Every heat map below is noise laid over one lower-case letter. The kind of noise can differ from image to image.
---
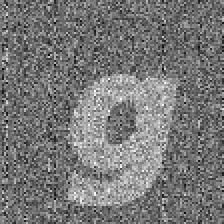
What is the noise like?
columns of uneven size
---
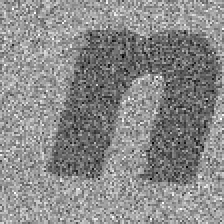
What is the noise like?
independent entries
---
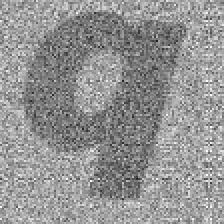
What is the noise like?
low rank plus noise
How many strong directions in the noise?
one
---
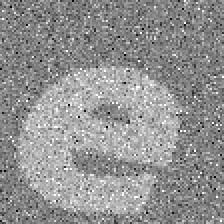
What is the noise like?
heavy tails
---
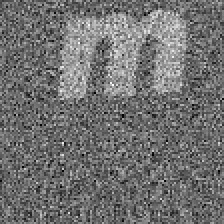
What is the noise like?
low rank plus noise
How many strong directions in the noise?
three or four
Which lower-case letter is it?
m
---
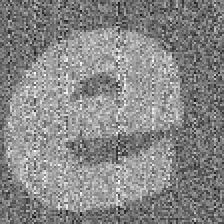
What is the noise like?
columns of uneven size
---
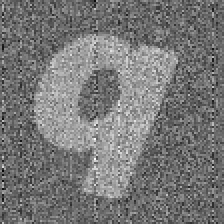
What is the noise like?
columns of uneven size
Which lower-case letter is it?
q
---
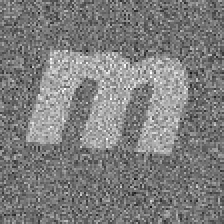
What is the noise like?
low rank plus noise
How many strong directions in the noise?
five to eight
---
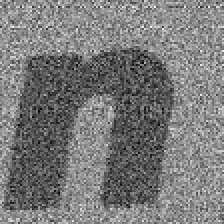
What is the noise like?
low rank plus noise
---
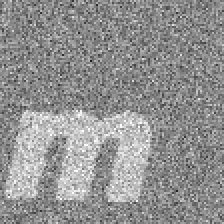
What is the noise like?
independent entries
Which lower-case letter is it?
m
